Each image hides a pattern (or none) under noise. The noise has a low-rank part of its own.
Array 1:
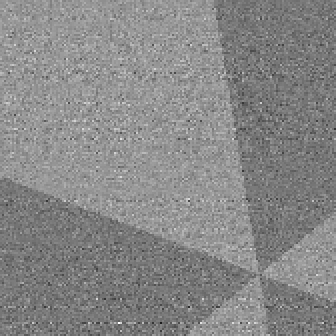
spokes from one point
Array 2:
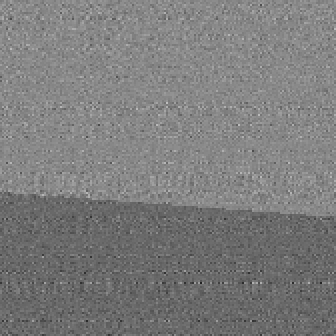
a sharp edge
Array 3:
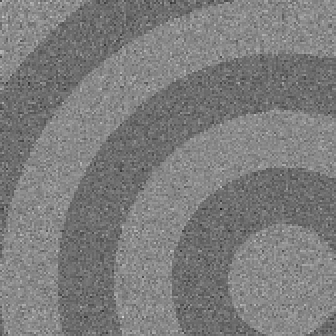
rings round one point
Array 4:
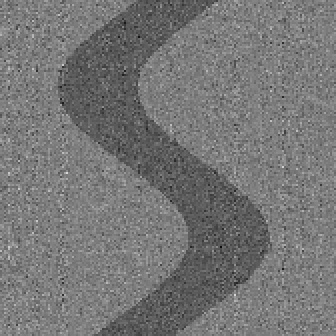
a wavy band
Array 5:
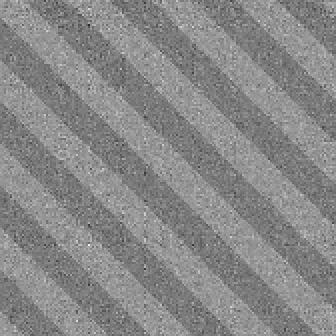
diagonal stripes
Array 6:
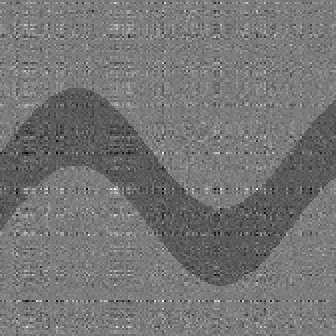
a wavy band
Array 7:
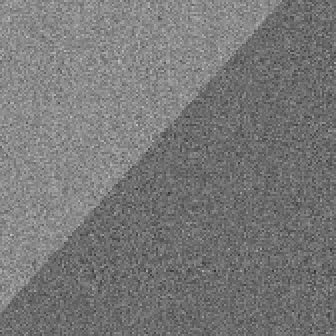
a sharp edge
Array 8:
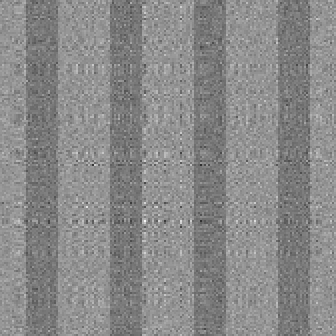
vertical stripes
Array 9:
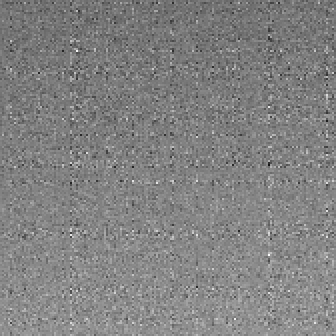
a smooth slope
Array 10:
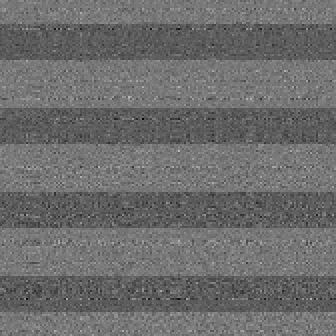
horizontal stripes
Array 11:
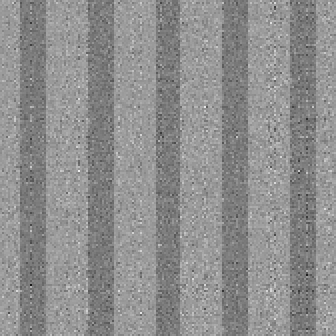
vertical stripes
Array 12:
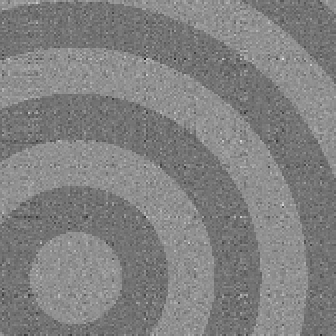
rings round one point
